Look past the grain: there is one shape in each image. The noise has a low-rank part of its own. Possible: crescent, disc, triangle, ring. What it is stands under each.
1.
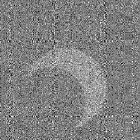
crescent
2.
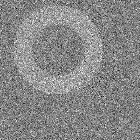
ring
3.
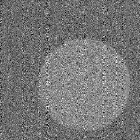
disc
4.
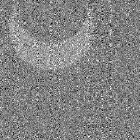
crescent
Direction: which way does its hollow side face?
up
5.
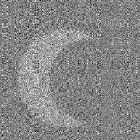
crescent
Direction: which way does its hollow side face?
right
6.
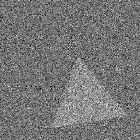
triangle
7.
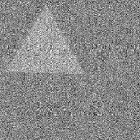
triangle
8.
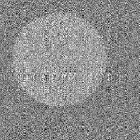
disc
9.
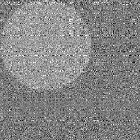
disc
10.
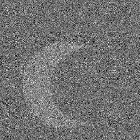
crescent
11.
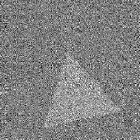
triangle
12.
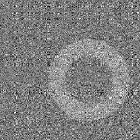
ring
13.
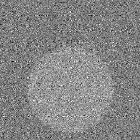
disc
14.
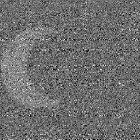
crescent
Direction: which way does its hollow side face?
right
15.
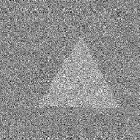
triangle
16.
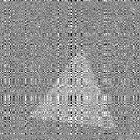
triangle
